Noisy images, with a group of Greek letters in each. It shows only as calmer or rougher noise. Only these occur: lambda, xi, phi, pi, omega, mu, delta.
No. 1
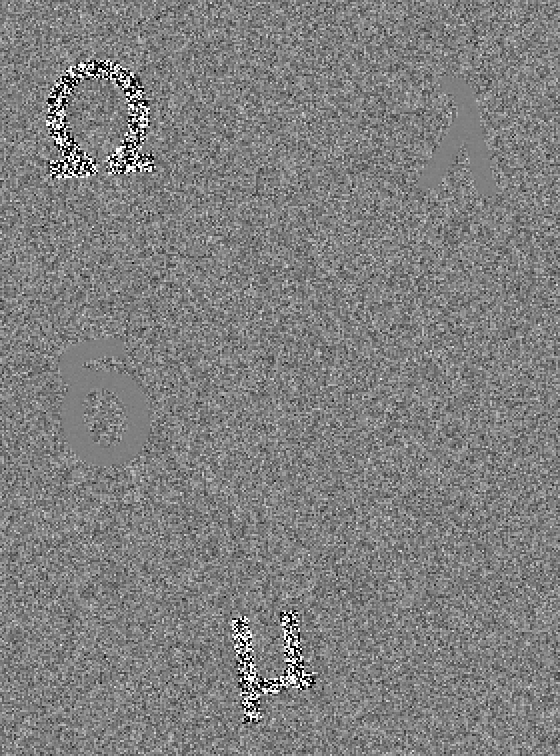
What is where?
top left: rough omega; top right: calm lambda; middle left: calm delta; bottom middle: rough mu
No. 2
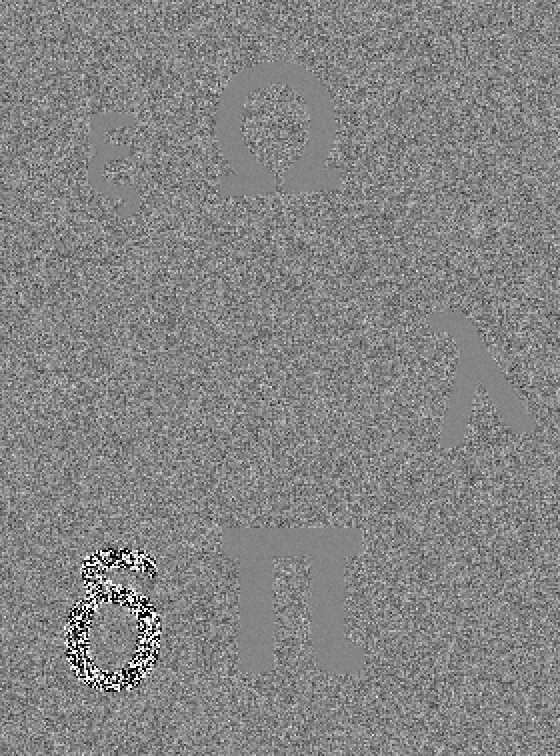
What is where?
top left: calm xi; top middle: calm omega; middle right: calm lambda; bottom left: rough delta; bottom middle: calm pi
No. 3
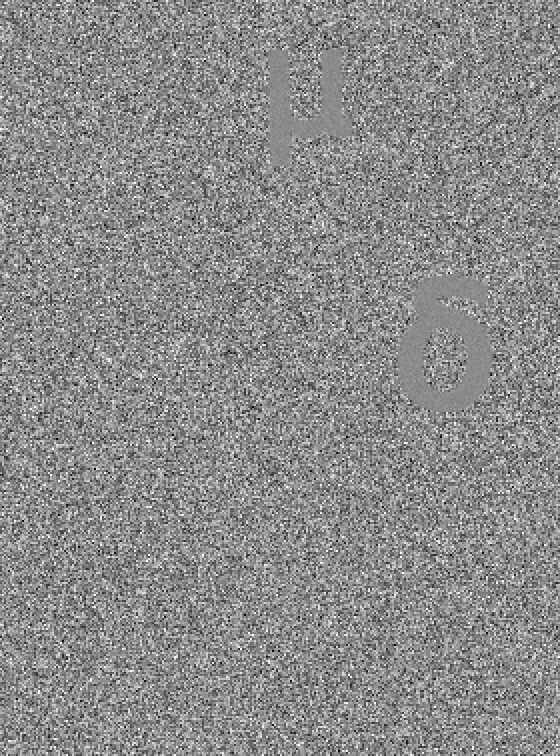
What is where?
top middle: calm mu; middle right: calm delta
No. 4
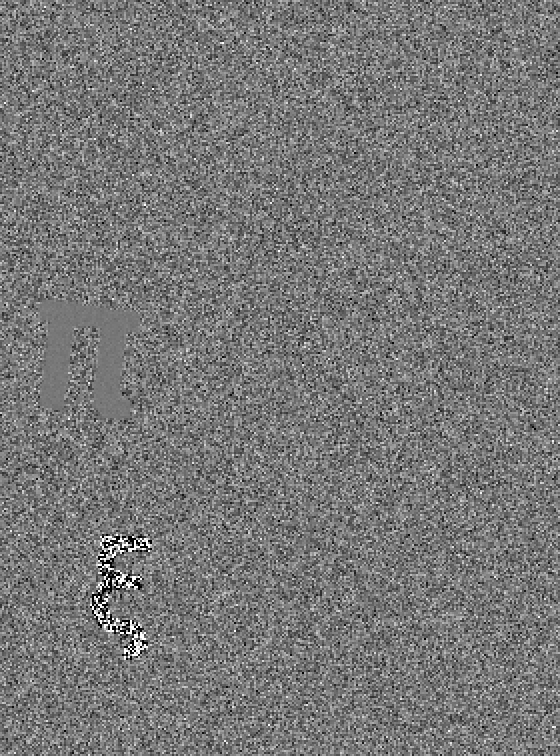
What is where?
middle left: calm pi; bottom left: rough xi
